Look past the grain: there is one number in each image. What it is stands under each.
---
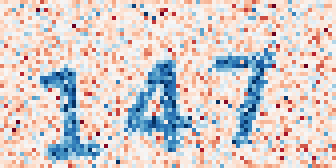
147
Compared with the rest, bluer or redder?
bluer
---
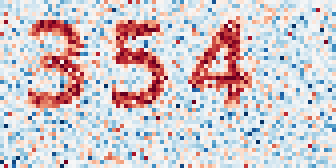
354
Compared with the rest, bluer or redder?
redder
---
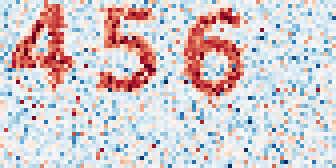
456
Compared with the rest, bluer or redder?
redder
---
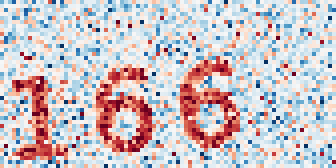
166
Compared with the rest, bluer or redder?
redder
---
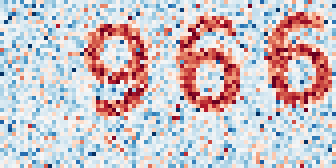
966
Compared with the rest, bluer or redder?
redder
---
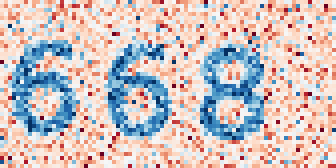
668
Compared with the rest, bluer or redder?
bluer
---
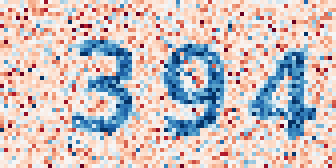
394
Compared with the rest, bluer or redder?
bluer
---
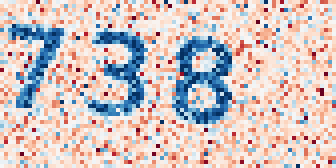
738
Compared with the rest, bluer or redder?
bluer
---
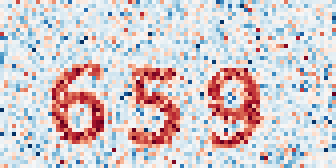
659
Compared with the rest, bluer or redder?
redder
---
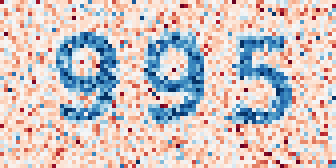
995
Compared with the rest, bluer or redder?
bluer
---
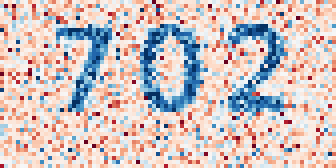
702
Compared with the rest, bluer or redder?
bluer
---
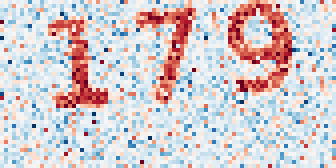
179
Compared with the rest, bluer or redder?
redder
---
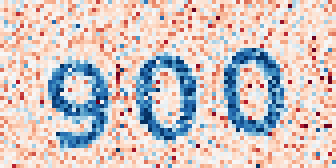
900
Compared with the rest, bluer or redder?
bluer
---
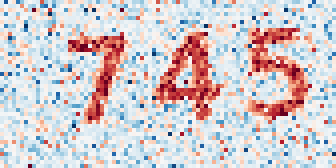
745
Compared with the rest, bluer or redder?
redder
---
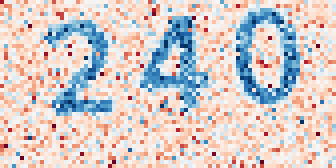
240
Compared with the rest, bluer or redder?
bluer
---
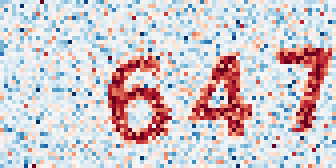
647
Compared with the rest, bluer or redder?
redder
